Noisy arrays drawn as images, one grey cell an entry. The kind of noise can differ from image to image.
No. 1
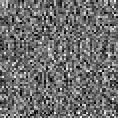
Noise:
low rank plus noise
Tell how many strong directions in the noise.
three or four
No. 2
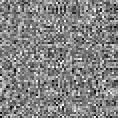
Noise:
low rank plus noise
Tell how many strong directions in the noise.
one
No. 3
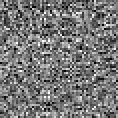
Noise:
low rank plus noise
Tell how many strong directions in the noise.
three or four
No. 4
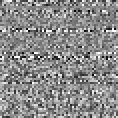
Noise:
rows of uneven size
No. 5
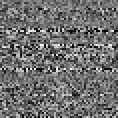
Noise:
rows of uneven size
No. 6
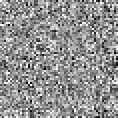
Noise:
low rank plus noise
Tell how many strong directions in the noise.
five to eight
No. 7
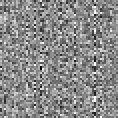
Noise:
columns of uneven size
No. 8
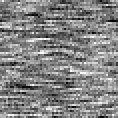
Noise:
streaked along the rows
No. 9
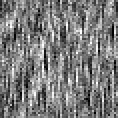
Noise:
streaked along the columns
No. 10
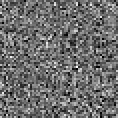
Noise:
low rank plus noise
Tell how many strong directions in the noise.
three or four
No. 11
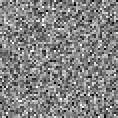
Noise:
independent entries
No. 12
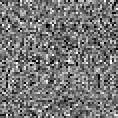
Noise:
low rank plus noise
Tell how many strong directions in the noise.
five to eight
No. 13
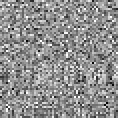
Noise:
low rank plus noise
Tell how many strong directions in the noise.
two
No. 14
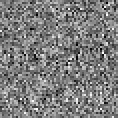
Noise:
low rank plus noise
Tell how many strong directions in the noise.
three or four
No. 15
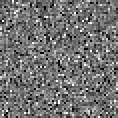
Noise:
heavy tails
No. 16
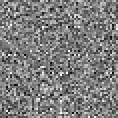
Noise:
low rank plus noise
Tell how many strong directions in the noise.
five to eight
